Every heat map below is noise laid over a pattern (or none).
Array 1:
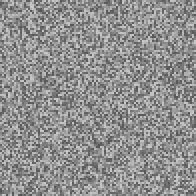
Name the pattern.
only noise
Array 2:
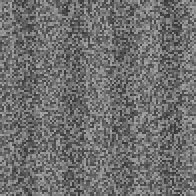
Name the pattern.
vertical stripes
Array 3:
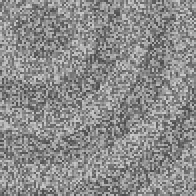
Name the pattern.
rings round one point
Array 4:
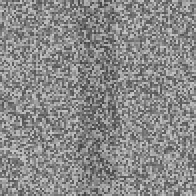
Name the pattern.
one vertical stripe
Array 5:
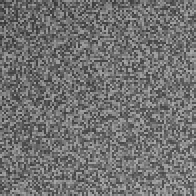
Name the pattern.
a smooth slope
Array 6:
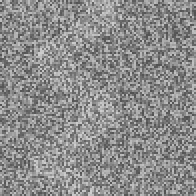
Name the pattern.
a wavy band
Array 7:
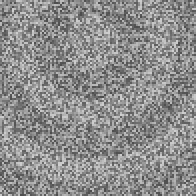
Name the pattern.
rings round one point
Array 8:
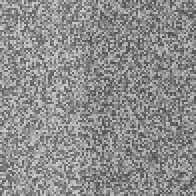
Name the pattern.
a sharp edge
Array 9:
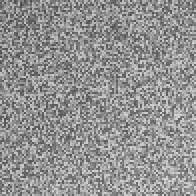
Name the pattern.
a smooth slope
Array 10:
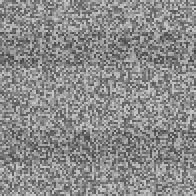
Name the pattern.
horizontal stripes
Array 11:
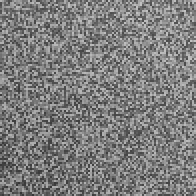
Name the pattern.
a smooth slope
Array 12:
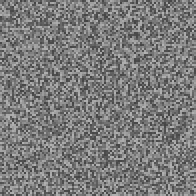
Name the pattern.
only noise
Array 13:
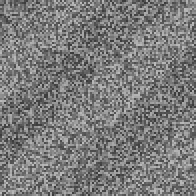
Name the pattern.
diagonal stripes
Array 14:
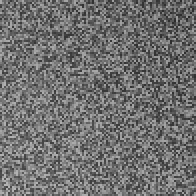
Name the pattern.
a smooth slope
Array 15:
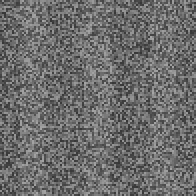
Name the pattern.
vertical stripes
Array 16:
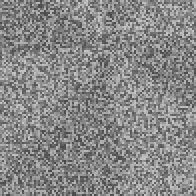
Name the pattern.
spokes from one point
